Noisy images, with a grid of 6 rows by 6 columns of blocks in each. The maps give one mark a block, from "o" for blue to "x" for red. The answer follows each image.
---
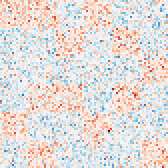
x x o x o o
o o x o x o
o o o o o x
o x x o x o
x o o x o o
o x o o o x
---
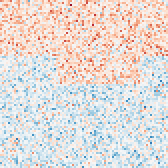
x x x x x x
x x x x x x
o o x x x o
o o o o o o
o o o o o o
o o o o o o
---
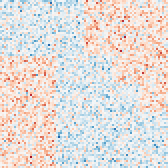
o o o x x x
o o o x x x
x x o o x x
x x o o o x
x x o o o o
x x o o o o
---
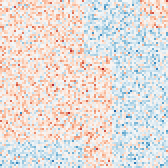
x x x o o x
x x x o o o
x x x x o o
x x x x o o
x x x x o o
o o o x o o
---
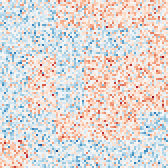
o o x x x x
o o o o o x
o x o x x x
o x o x x x
o o x x x o
x o o o o o
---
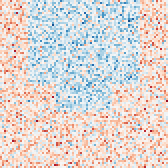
x o o o o x
x o o o o x
x o o o o x
x x o o x x
x x x x x x
x x x x x x
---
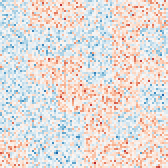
o x x o x x
o o o o x o
o x x o x x
o o x x x o
o o o x o x
x o o x x x
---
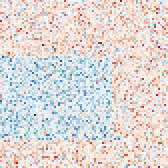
x x x x x x
x x x x x x
o o o o x x
o o o o x x
o o o o x x
x x x x x x
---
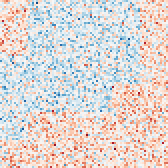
x o o o o x
x o o o o x
o o o o o x
o o o o x x
o x x x x x
x x x x x x
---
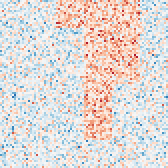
o o x x x o
o o o x x o
o o o x x o
o o o x o o
o o o x o o
o o o o o o
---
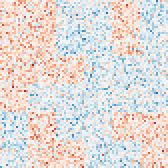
x x o o x o
x x o o x o
x x x o o o
x o o o o o
o x o o x x
o x x o o x
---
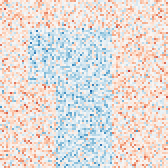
x x x x x x
x o o o x x
x o o o x x
x x o o x x
x x o o x x
x x o o x x
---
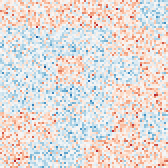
x x x x x o
o o o o x x
o o x o o x
o o o o x x
x x o o x o
x o o x x x
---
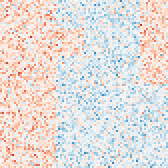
x x o o o x
x x x o o x
x x o o o x
x x o o o o
x x o o o o
x x o o o o
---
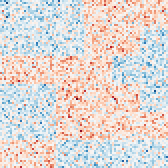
o o o x x x
o o o x x o
x x x x o o
o o x x x o
o o x x x x
x x o o o o
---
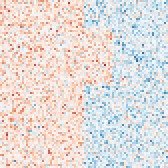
x x x o o o
x x x x o o
x x x x o o
x x x o o o
x x x o o o
x x x o o o
